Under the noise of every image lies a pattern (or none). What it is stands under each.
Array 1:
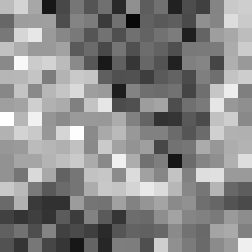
spokes from one point
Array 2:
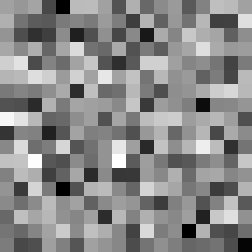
only noise
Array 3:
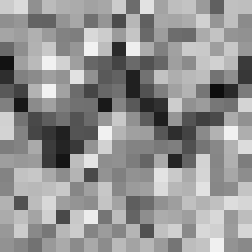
a wavy band
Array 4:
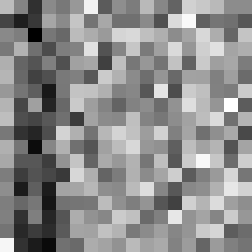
one vertical stripe
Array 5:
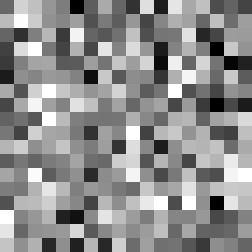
only noise
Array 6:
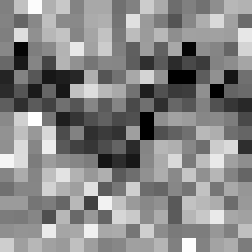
a wavy band
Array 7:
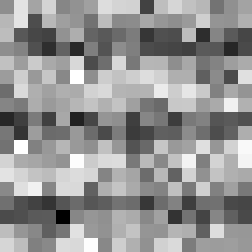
horizontal stripes
